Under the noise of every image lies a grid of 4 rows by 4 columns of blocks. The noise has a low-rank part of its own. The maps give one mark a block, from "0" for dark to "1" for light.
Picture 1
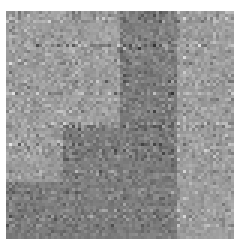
1101
1101
1001
0001
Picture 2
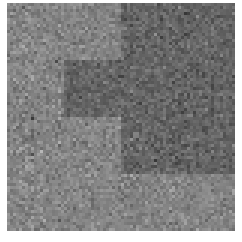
1100
1000
1100
1111
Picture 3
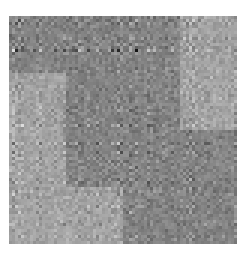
0001
1001
1000
1100
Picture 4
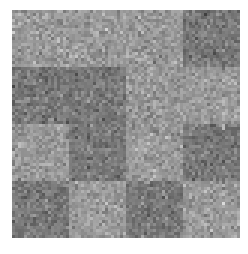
1110
0011
1010
0101
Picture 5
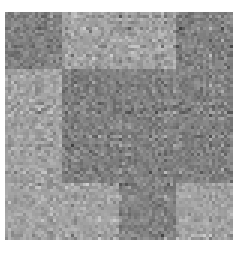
0110
1000
1000
1101
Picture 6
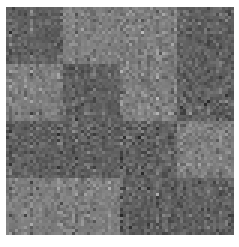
0110
1010
0001
1100
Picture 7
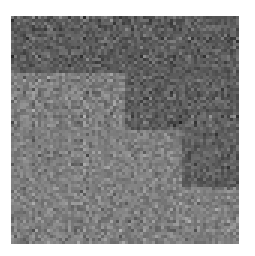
0000
1100
1110
1111
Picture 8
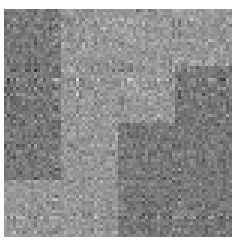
0111
0110
0100
1100
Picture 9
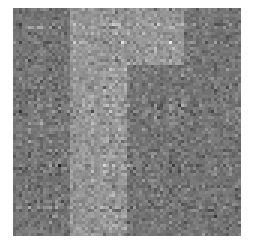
0110
0100
0100
0100
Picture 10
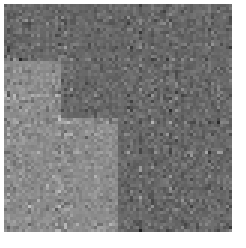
0000
1000
1100
1100
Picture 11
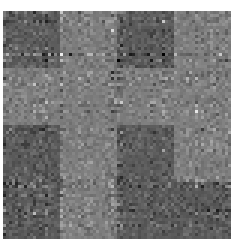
0101
1111
0101
0100
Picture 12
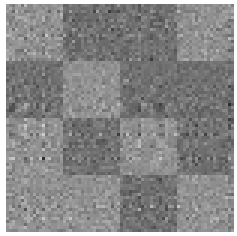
1001
0100
1010
1101
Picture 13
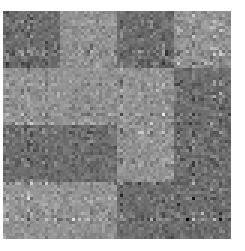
0101
1110
0010
1100
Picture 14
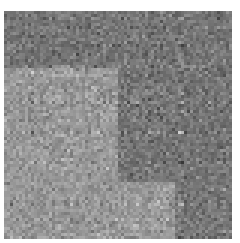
0000
1100
1100
1110
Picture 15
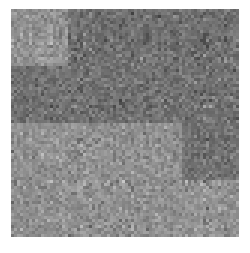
1000
0000
1110
1111
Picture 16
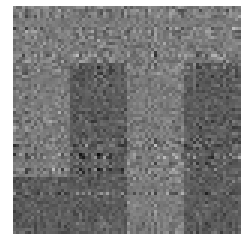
1111
1010
1010
0010
